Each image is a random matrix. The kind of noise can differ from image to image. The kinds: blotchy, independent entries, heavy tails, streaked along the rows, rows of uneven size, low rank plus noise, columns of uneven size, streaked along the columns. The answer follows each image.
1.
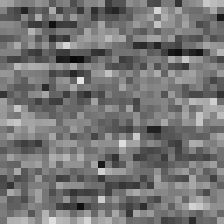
streaked along the rows
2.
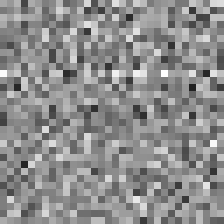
low rank plus noise
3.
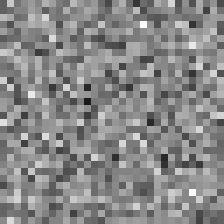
independent entries
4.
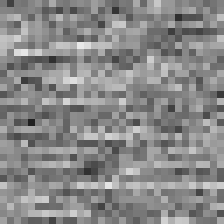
streaked along the rows
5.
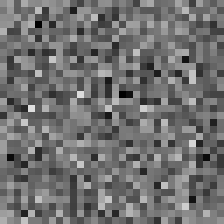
low rank plus noise
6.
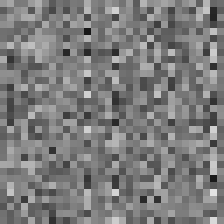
columns of uneven size
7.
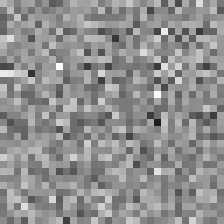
low rank plus noise
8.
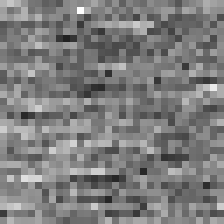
streaked along the rows
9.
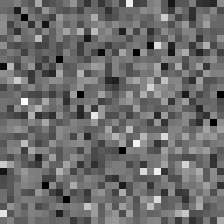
heavy tails
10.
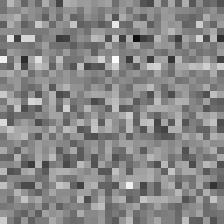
rows of uneven size
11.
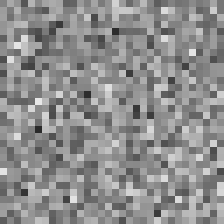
independent entries
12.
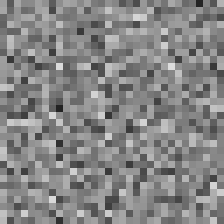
low rank plus noise
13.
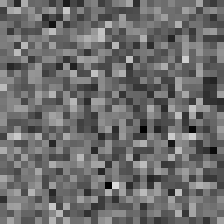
low rank plus noise
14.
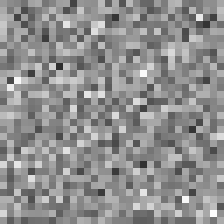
independent entries
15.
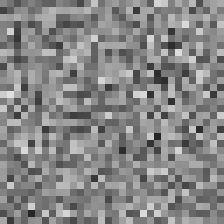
low rank plus noise
